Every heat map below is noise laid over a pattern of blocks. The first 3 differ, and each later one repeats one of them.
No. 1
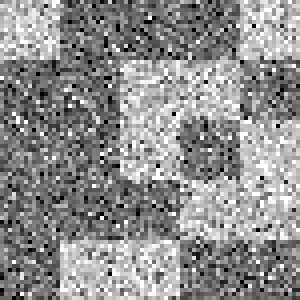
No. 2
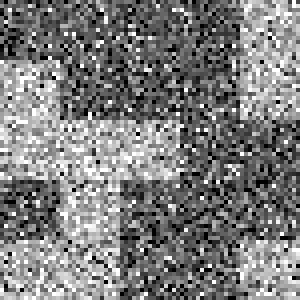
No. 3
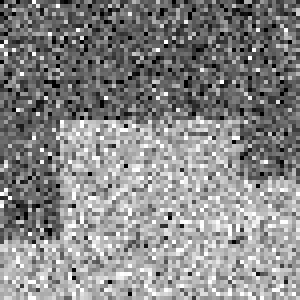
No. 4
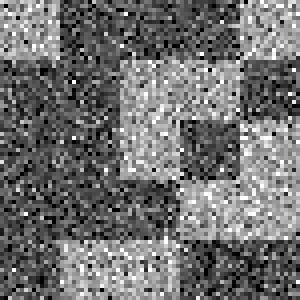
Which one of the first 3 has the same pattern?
1
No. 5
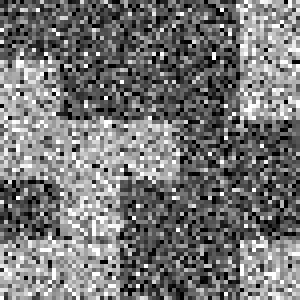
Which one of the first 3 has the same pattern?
2
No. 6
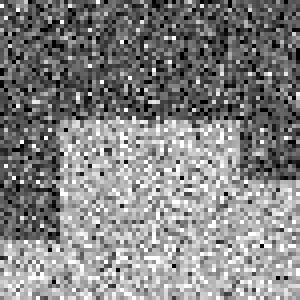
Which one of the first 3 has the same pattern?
3
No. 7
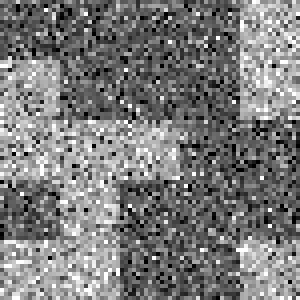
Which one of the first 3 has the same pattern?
2
